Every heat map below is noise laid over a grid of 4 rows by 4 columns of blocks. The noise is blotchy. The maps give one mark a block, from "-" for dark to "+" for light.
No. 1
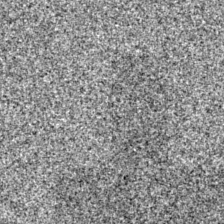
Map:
++++
++-+
++-+
+---
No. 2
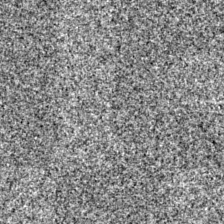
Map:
-+--
-+-+
-+--
+--+
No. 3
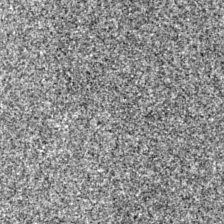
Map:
+---
+---
++--
++--
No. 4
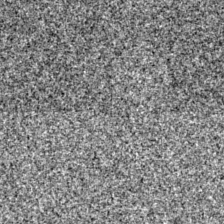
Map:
----
--+-
++++
++++
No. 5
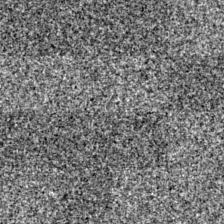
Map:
---+
+++-
---+
+-++
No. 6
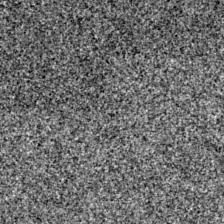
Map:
----
--++
++++
++++
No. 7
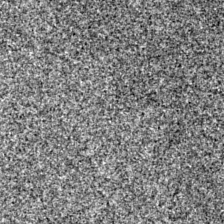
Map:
+---
++--
+++-
+++-
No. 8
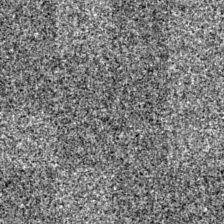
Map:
-+-+
---+
+--+
-+--
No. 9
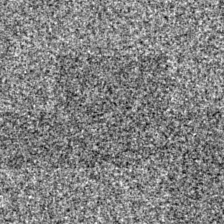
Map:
++++
+--+
----
+++-
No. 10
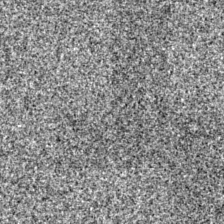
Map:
++-+
++-+
+---
+++-
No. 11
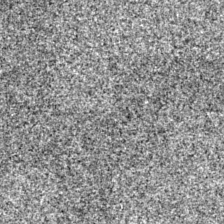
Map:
-+++
-+--
---+
+-++
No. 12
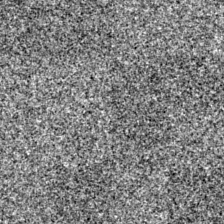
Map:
--++
++--
++-+
+-+-
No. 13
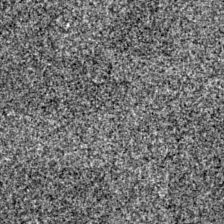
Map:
-+-+
--++
+++-
--+-
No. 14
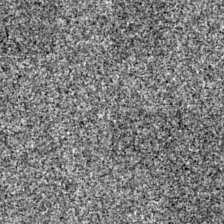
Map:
-+-+
++++
++--
+++-
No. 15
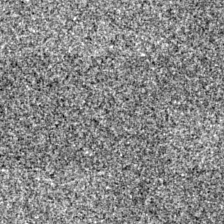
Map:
+++-
----
---+
++--
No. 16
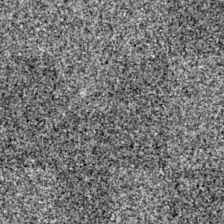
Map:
+++-
-+-+
---+
+-+-
